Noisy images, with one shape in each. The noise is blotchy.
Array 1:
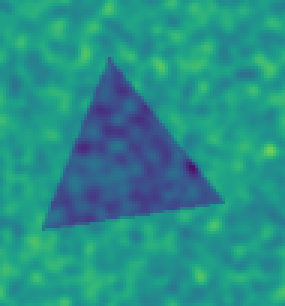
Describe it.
dark triangle
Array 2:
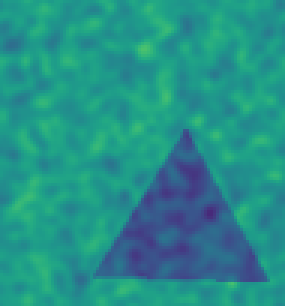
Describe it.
dark triangle
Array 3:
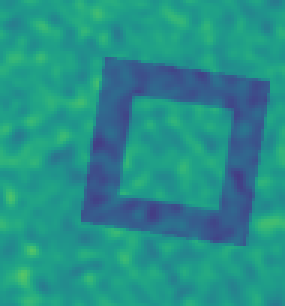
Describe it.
dark square frame
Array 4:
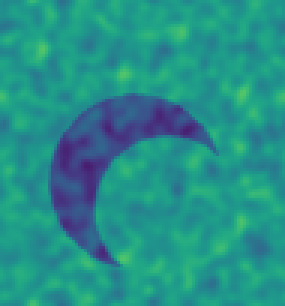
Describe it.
dark crescent
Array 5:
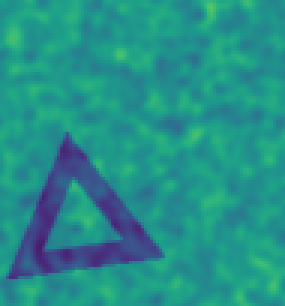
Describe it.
dark triangle frame
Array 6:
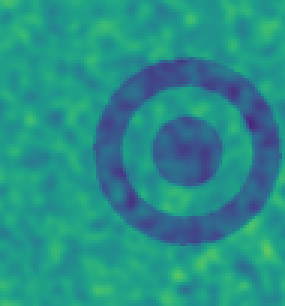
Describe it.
dark bullseye
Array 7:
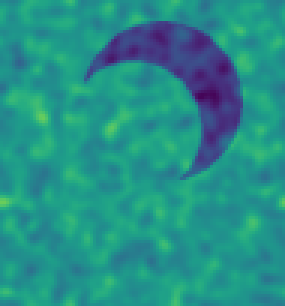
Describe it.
dark crescent
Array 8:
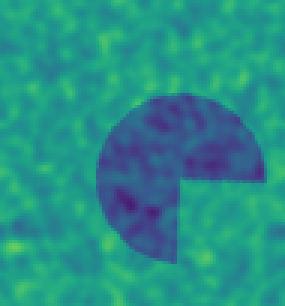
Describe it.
dark disc with a wedge cut out
